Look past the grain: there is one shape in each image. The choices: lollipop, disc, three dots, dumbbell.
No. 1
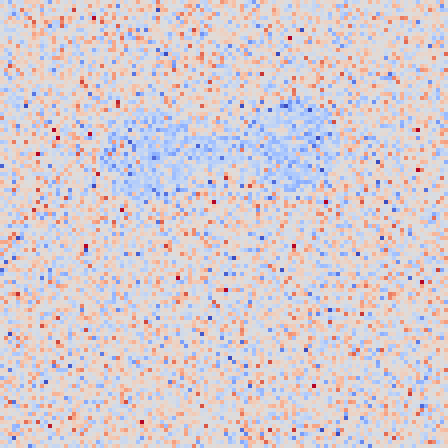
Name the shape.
dumbbell
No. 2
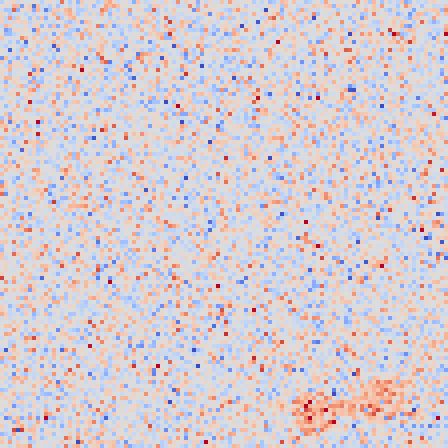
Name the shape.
dumbbell
